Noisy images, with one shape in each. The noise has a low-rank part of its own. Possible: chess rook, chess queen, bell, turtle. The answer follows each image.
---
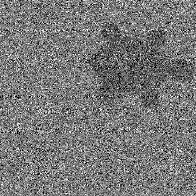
turtle
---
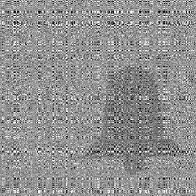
bell
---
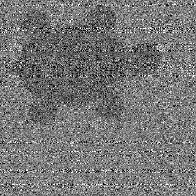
turtle
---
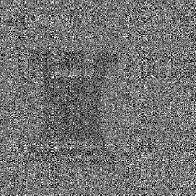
chess rook
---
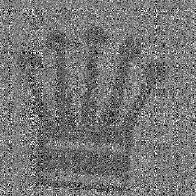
chess queen
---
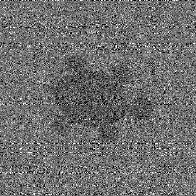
turtle
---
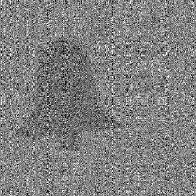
bell
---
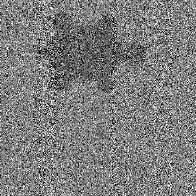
turtle
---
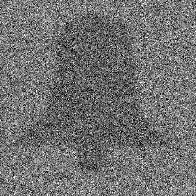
bell
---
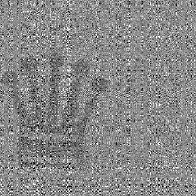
chess queen
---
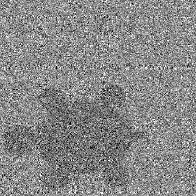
turtle
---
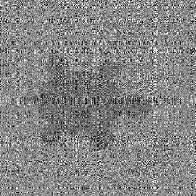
turtle
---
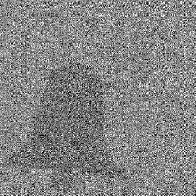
bell
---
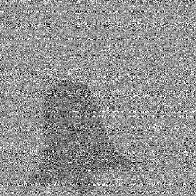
bell
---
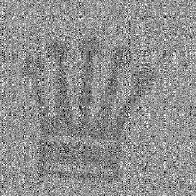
chess queen
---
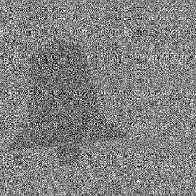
bell
